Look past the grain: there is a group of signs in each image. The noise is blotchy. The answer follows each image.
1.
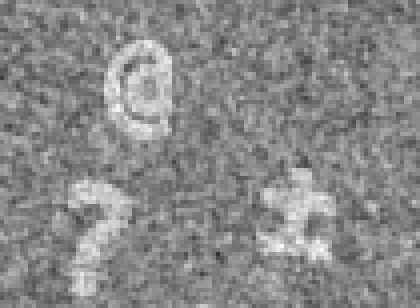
top left: at sign; bottom left: question mark; bottom right: plus-minus sign
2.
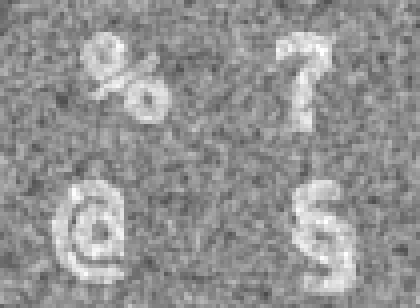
top left: percent sign; top right: question mark; bottom left: at sign; bottom right: section sign
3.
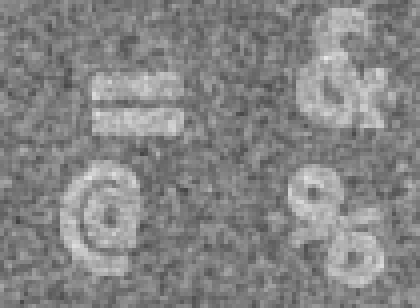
top left: equals sign; top right: ampersand; bottom left: at sign; bottom right: percent sign
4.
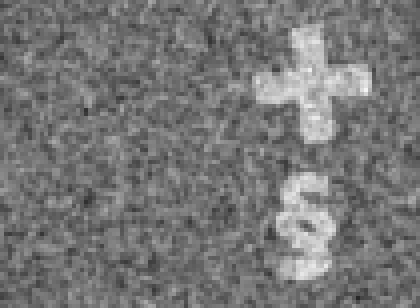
top right: plus sign; bottom right: section sign
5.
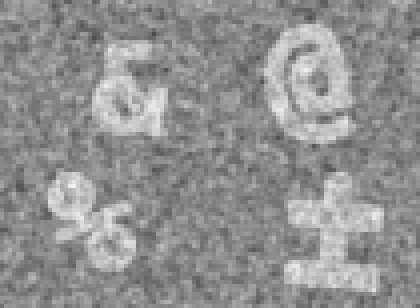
top left: ampersand; top right: at sign; bottom left: percent sign; bottom right: plus-minus sign
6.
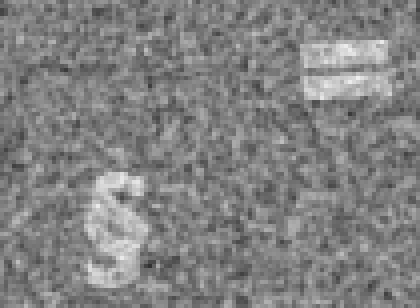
top right: equals sign; bottom left: section sign
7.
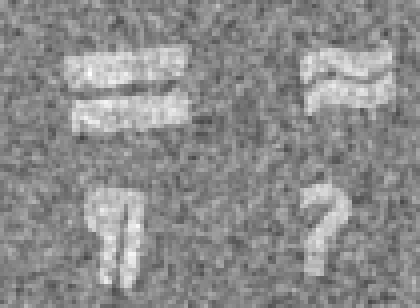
top left: equals sign; top right: approximately sign; bottom left: pilcrow; bottom right: question mark
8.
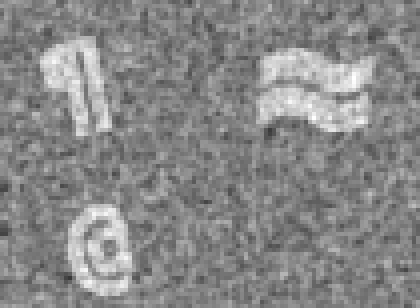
top left: pilcrow; top right: approximately sign; bottom left: at sign
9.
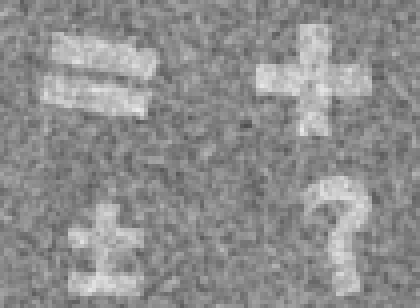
top left: equals sign; top right: plus sign; bottom left: plus-minus sign; bottom right: question mark
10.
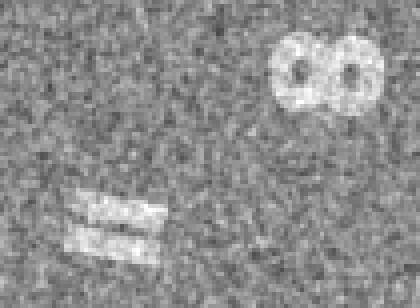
top right: infinity sign; bottom left: equals sign
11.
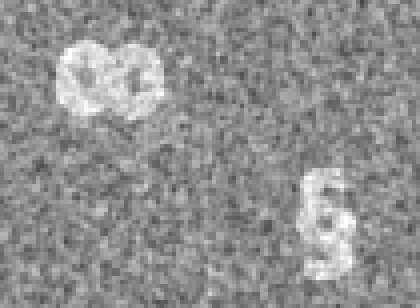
top left: infinity sign; bottom right: section sign
